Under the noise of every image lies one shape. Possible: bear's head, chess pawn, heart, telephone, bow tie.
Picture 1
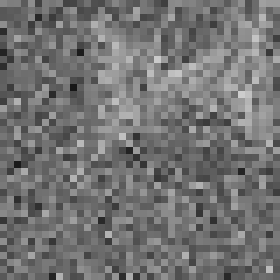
bow tie
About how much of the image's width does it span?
two thirds
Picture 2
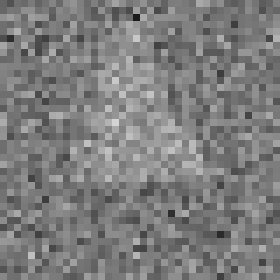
chess pawn
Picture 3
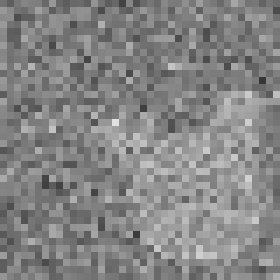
bear's head
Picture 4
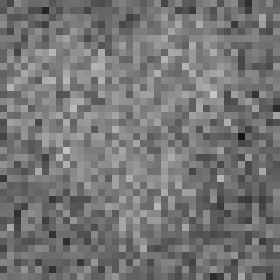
heart
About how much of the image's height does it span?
nearly all
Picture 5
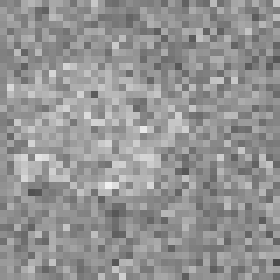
telephone
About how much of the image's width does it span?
two thirds
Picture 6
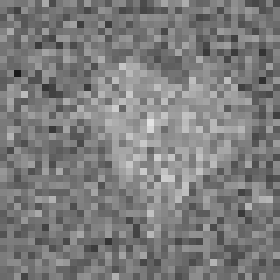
heart
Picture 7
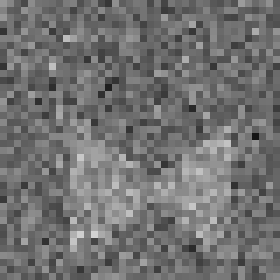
bow tie
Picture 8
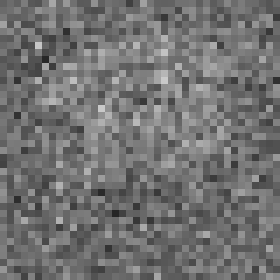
telephone
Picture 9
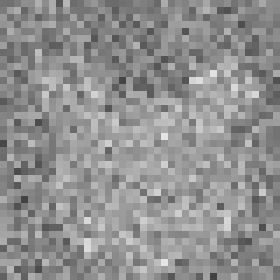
bear's head
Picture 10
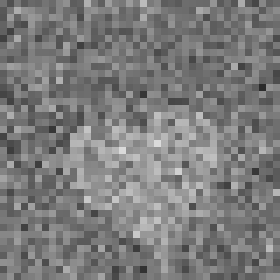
heart
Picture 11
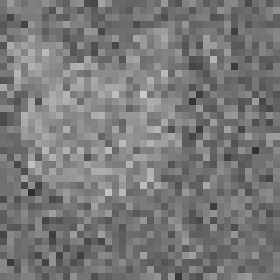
bear's head
